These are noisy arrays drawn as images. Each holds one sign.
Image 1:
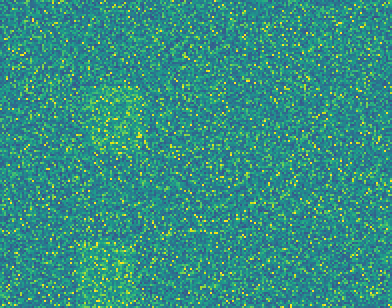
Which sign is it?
colon
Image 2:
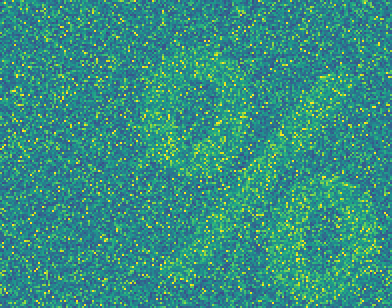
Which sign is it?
percent sign
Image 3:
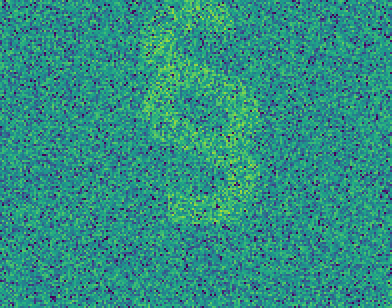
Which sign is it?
section sign
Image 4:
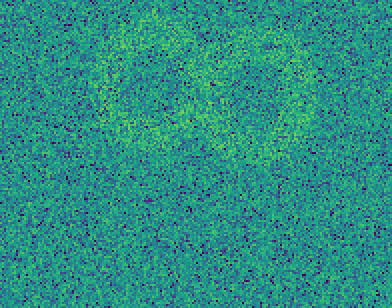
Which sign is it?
infinity sign
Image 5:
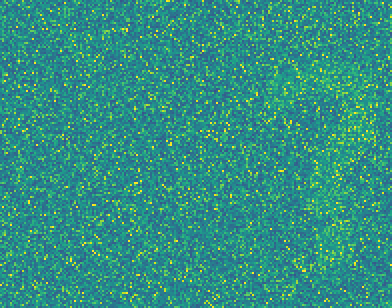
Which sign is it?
question mark
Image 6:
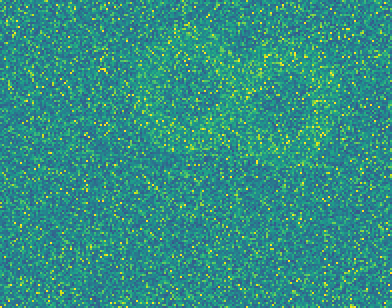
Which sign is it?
infinity sign
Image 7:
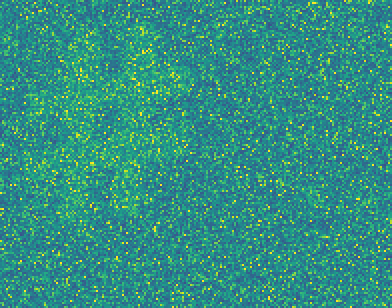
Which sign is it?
hash sign
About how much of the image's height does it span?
two thirds
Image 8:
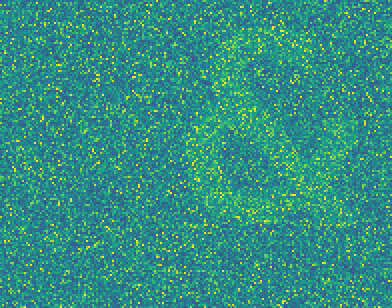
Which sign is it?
ampersand
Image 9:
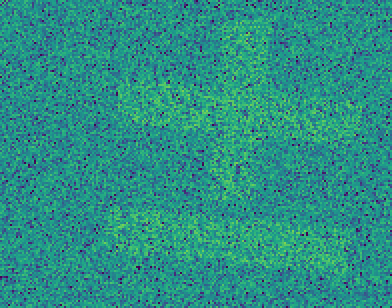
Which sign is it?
plus-minus sign
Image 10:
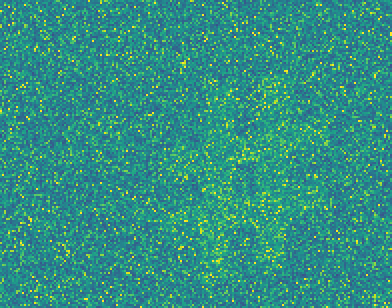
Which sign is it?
hash sign
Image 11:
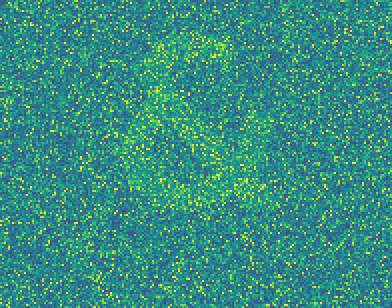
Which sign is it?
ampersand
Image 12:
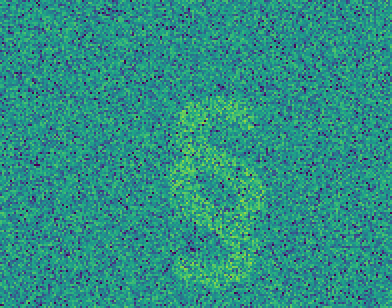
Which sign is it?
section sign
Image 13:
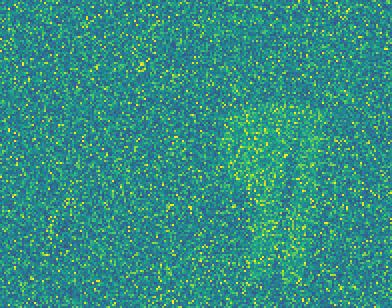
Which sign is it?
pilcrow
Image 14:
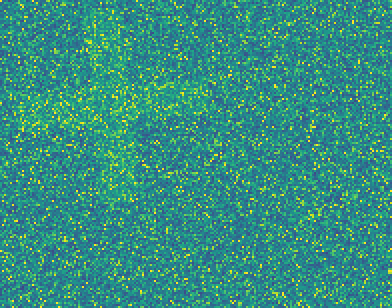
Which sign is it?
plus sign
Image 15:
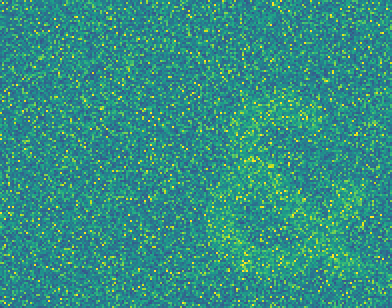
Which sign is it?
ampersand
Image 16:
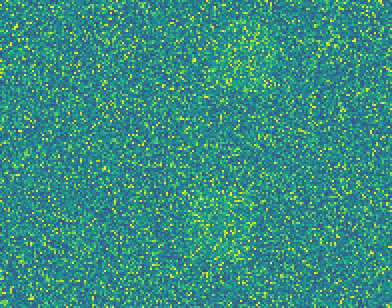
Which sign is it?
colon
